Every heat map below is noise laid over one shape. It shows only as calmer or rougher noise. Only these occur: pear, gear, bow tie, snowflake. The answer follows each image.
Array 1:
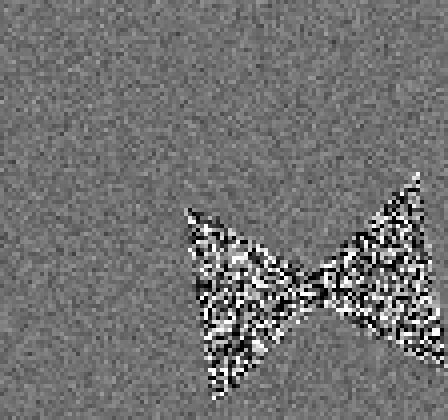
rough bow tie
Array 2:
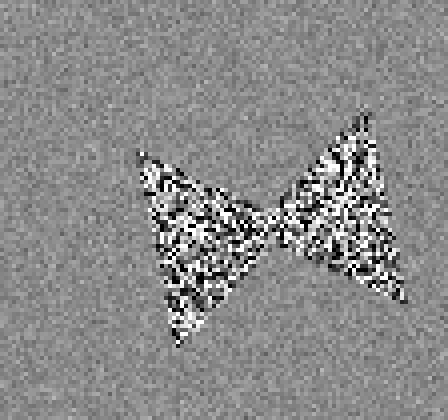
rough bow tie
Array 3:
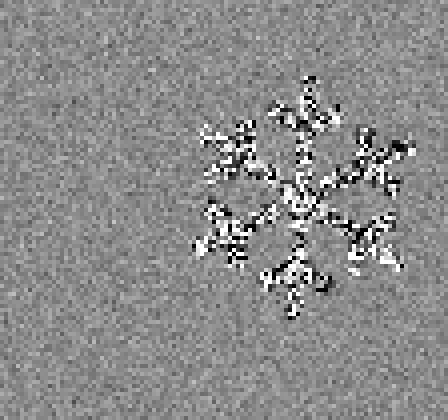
rough snowflake
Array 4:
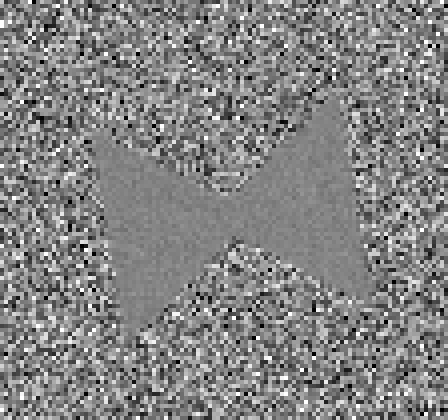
calm bow tie
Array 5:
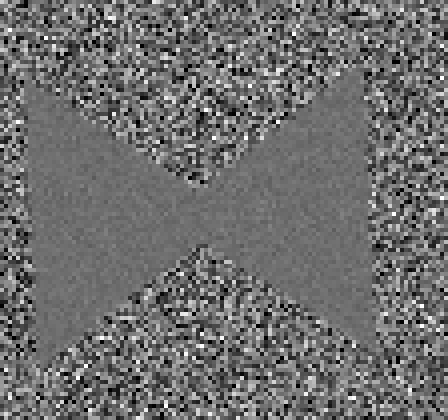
calm bow tie
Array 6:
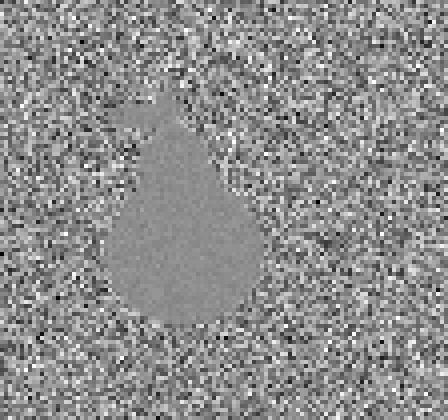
calm pear
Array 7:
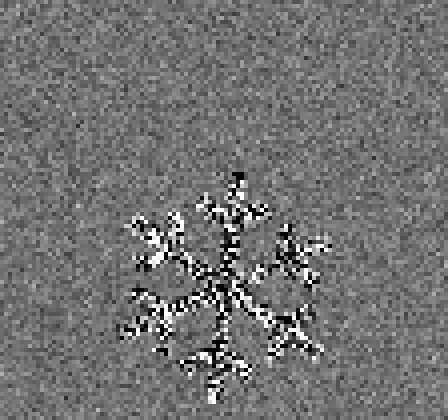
rough snowflake
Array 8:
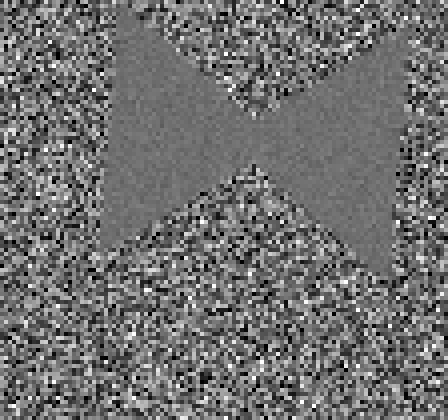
calm bow tie
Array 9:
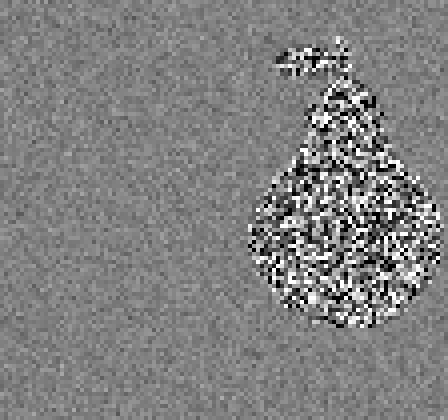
rough pear
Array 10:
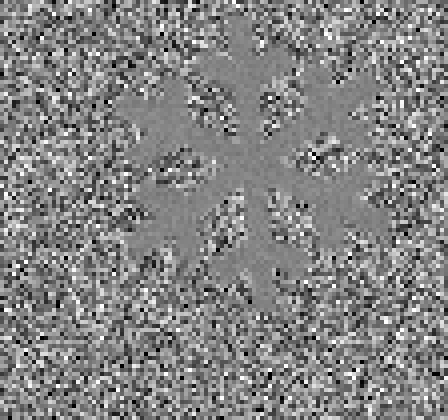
calm snowflake
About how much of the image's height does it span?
two thirds
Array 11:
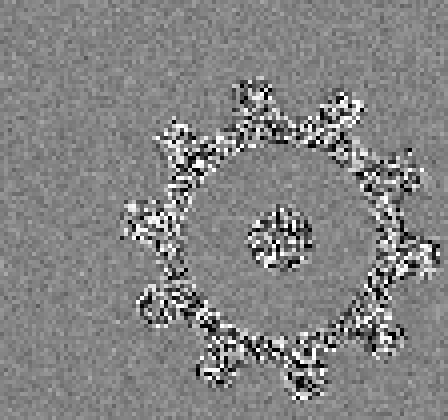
rough gear
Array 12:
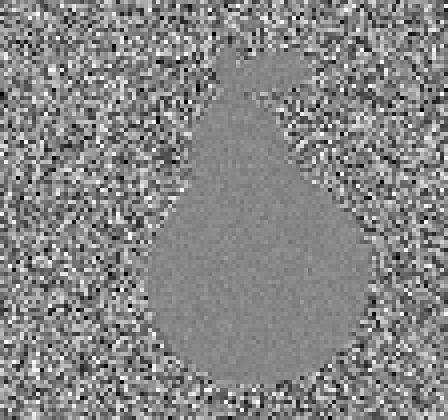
calm pear
